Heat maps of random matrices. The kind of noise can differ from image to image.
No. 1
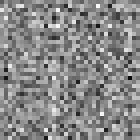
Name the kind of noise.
low rank plus noise
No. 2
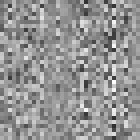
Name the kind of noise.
columns of uneven size
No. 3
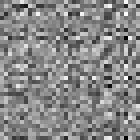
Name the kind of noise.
low rank plus noise
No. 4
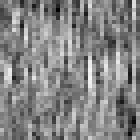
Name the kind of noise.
streaked along the columns
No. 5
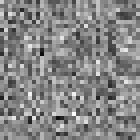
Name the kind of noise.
low rank plus noise
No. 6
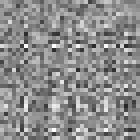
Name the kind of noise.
low rank plus noise
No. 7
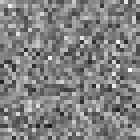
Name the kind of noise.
independent entries
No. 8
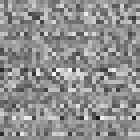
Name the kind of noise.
rows of uneven size
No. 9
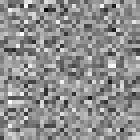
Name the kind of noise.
low rank plus noise
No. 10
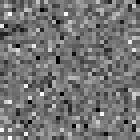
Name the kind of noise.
heavy tails
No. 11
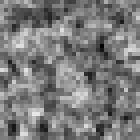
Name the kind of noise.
blotchy
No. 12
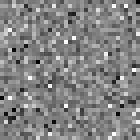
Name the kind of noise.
heavy tails
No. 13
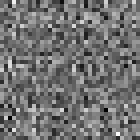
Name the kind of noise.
low rank plus noise
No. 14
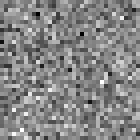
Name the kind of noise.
independent entries
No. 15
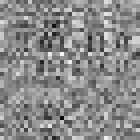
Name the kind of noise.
low rank plus noise
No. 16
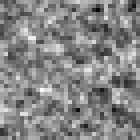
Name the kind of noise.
blotchy
